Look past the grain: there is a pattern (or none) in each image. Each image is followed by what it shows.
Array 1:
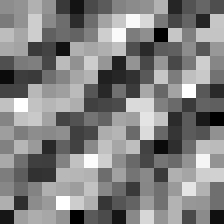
diagonal stripes
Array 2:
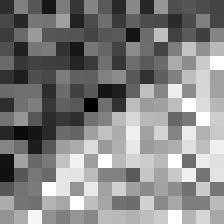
a sharp edge
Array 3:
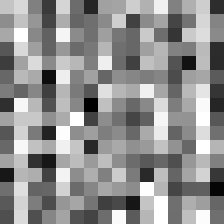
vertical stripes
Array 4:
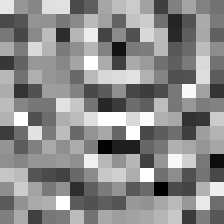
rings round one point
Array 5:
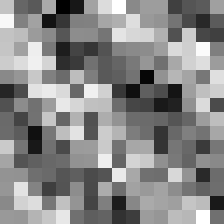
diagonal stripes
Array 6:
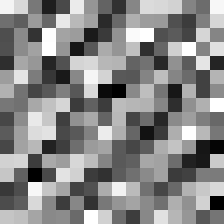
diagonal stripes
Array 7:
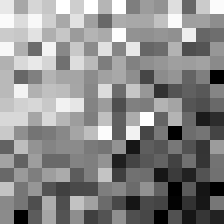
a smooth slope
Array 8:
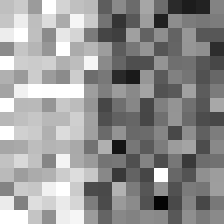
a sharp edge
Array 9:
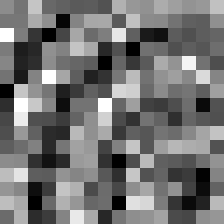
rings round one point
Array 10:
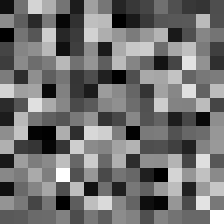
only noise
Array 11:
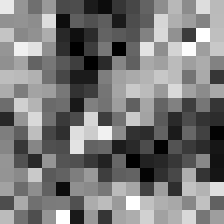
spokes from one point
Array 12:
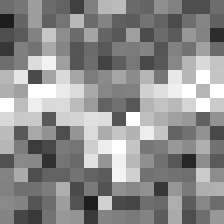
a wavy band
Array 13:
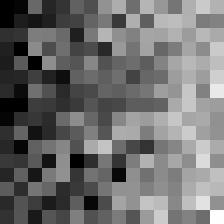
a smooth slope
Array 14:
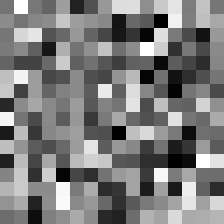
only noise
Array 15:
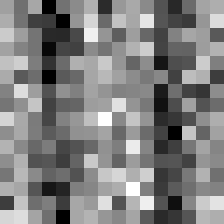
vertical stripes
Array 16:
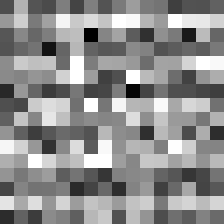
horizontal stripes
